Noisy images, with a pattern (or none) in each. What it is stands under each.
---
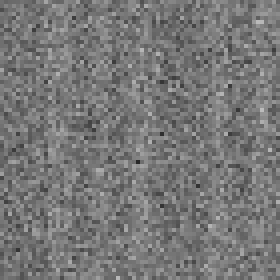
bands of columns
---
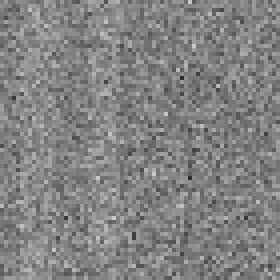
bands of columns
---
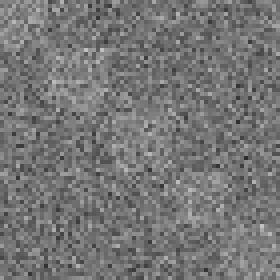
blocks along the diagonal
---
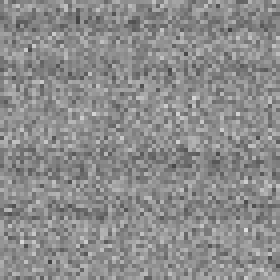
bands of rows
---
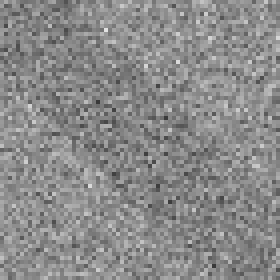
a diagonal band
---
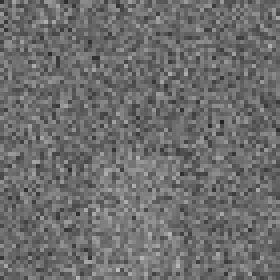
one block
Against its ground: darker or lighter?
lighter
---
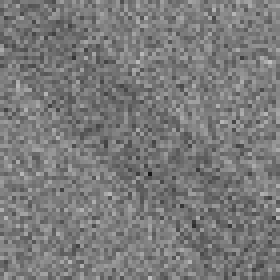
a diagonal band
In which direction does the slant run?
top left to bottom right
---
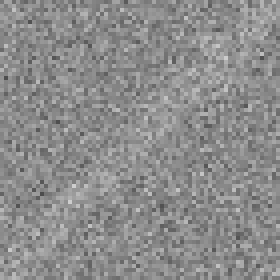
a diagonal band
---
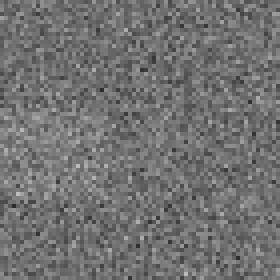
one block
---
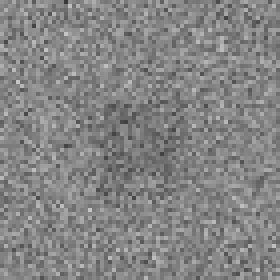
one block
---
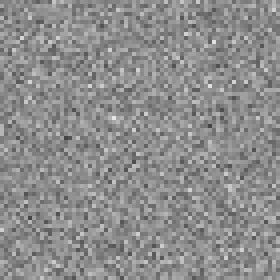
only noise
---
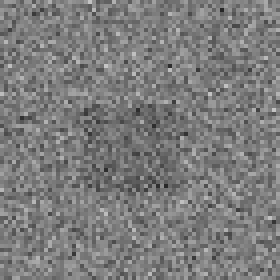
one block
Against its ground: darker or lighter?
darker
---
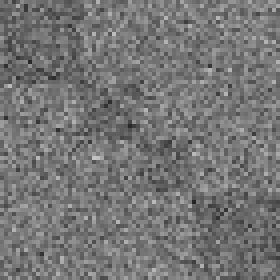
blocks along the diagonal
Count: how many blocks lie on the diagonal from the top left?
4
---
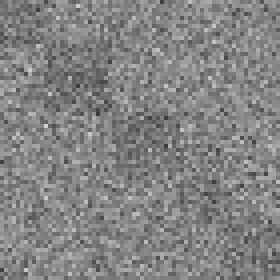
blocks along the diagonal
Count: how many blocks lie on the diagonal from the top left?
5
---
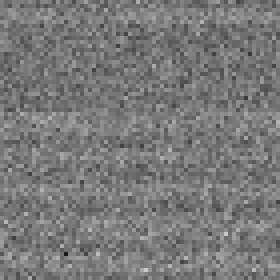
bands of rows
